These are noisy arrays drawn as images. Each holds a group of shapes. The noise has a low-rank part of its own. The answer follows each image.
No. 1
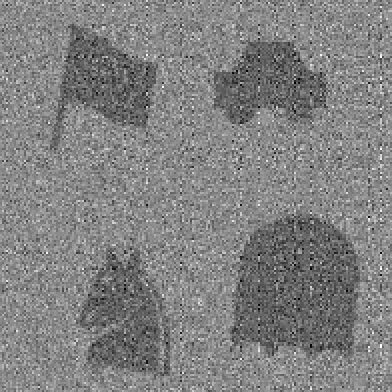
top left: flag; top right: car; bottom left: chess knight; bottom right: ghost
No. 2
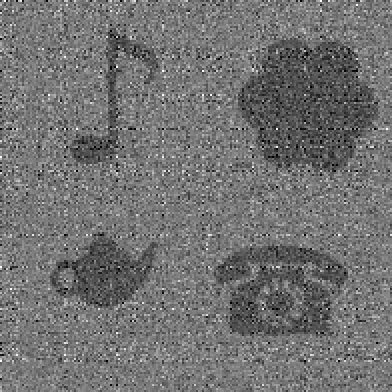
top left: musical note; top right: flower; bottom left: teapot; bottom right: telephone
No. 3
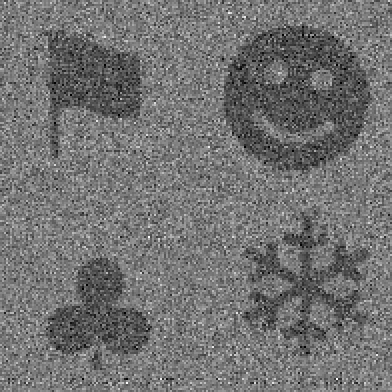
top left: flag; top right: smiling face; bottom left: club; bottom right: snowflake
